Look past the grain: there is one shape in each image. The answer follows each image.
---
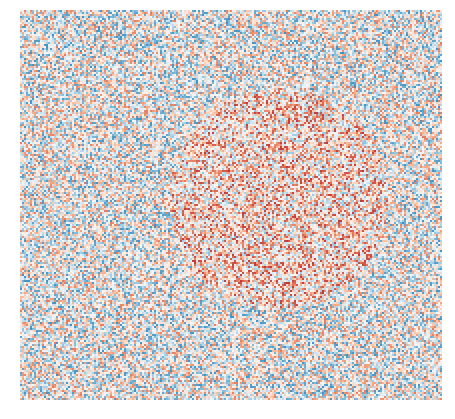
disc
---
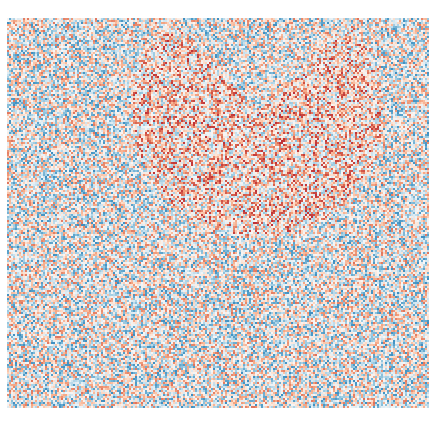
disc with a wedge cut out
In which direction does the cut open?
up
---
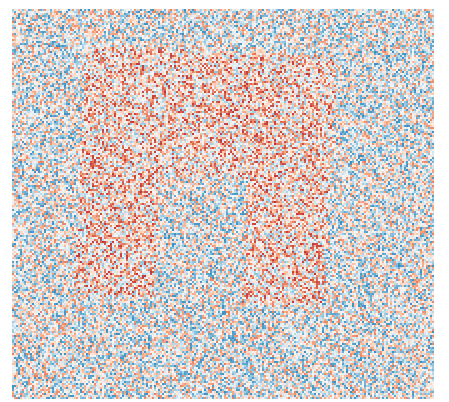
square with a notch
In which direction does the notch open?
down
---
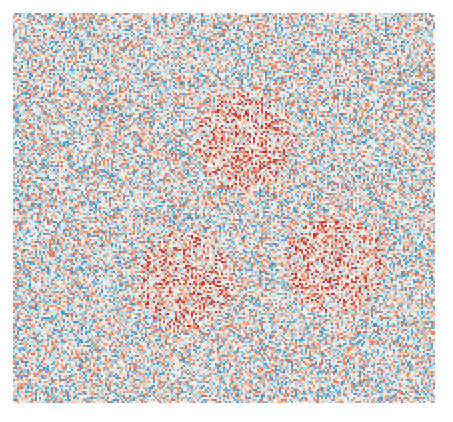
three dots
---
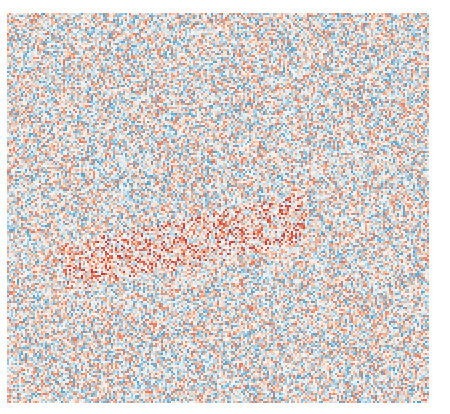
bar
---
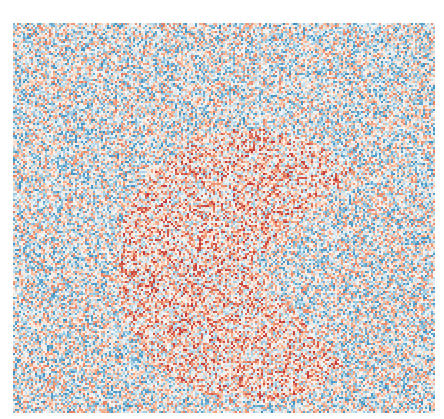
disc with a wedge cut out
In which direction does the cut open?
right
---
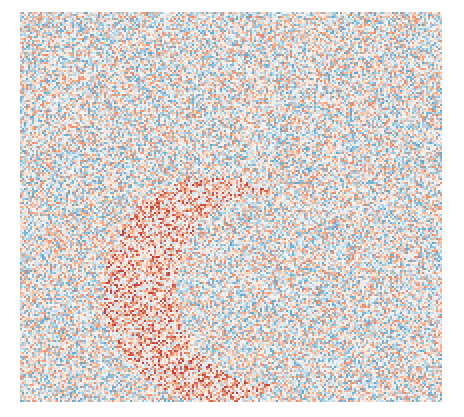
crescent
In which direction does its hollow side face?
right
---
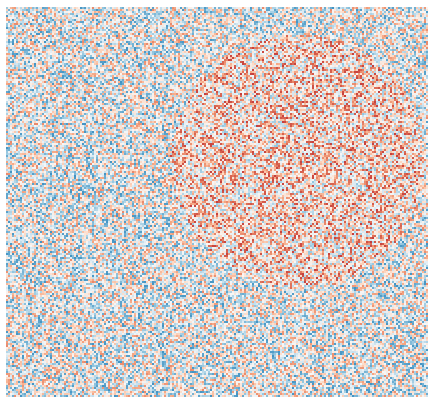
disc
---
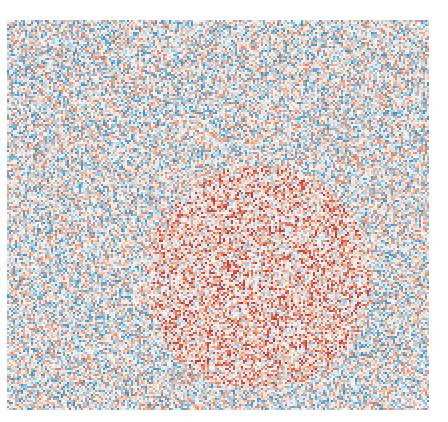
disc
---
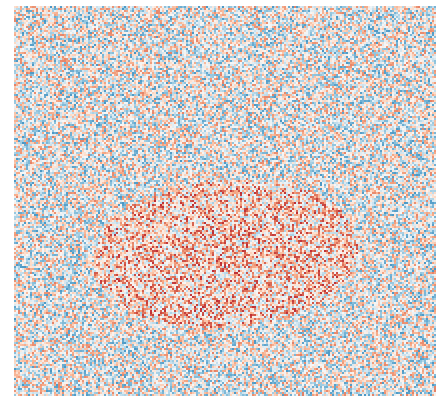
ellipse
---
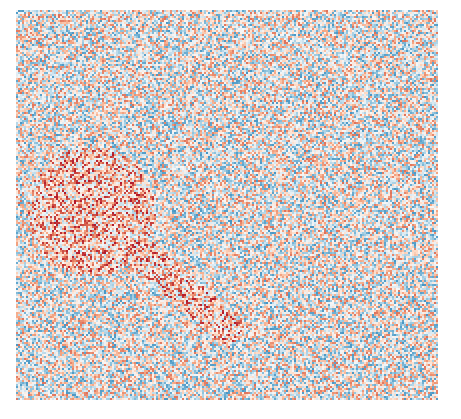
lollipop
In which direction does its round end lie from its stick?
up and left
